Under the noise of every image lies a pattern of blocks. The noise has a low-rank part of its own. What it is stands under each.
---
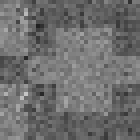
top and bottom mirror each other
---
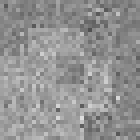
mirrored about the diagonal from the bottom left
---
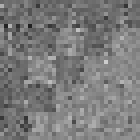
mirrored about the diagonal from the top left
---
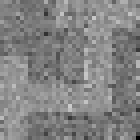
mirrored about the diagonal from the top left
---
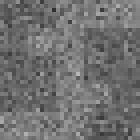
the same after a half turn
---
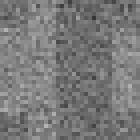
top and bottom mirror each other
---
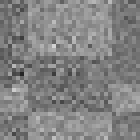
left and right mirror each other
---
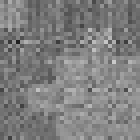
mirrored about the diagonal from the top left
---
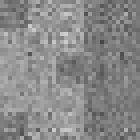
top and bottom mirror each other
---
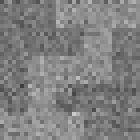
the same after a half turn
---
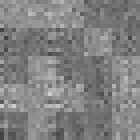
mirrored about the diagonal from the bottom left
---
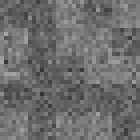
mirrored about the diagonal from the bottom left
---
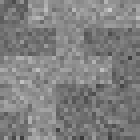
no symmetry
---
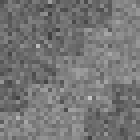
mirrored about the diagonal from the top left
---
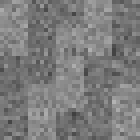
the same after a half turn
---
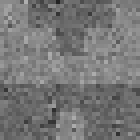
left and right mirror each other
